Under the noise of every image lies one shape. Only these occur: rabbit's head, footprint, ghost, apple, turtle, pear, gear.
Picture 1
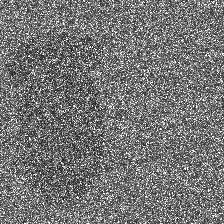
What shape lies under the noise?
footprint
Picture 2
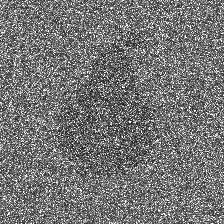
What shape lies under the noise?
pear
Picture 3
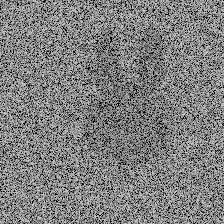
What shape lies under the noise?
rabbit's head
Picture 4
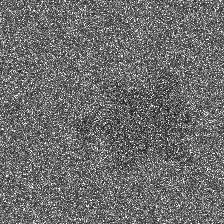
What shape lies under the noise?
turtle
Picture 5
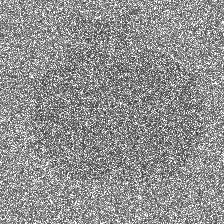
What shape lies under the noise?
apple
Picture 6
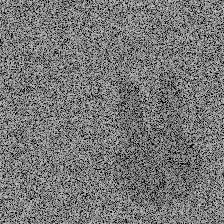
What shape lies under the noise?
rabbit's head
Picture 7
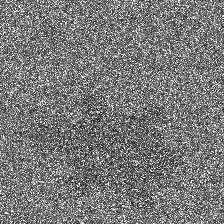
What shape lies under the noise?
turtle
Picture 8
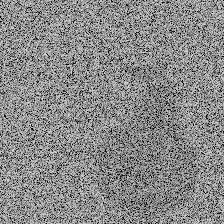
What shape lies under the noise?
pear
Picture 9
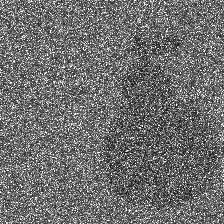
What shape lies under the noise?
pear
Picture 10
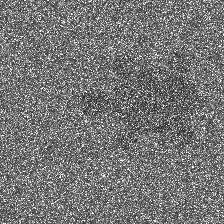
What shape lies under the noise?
turtle
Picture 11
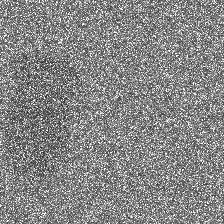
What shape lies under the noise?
footprint
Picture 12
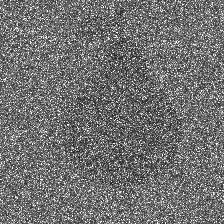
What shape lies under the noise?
pear
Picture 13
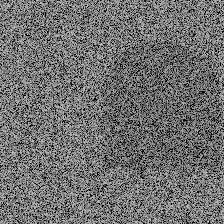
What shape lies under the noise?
ghost
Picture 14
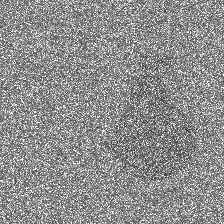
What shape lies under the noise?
pear
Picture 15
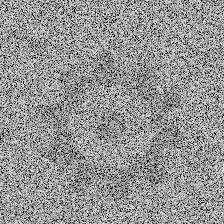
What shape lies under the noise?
gear
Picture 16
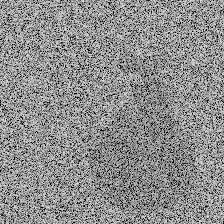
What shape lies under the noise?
pear
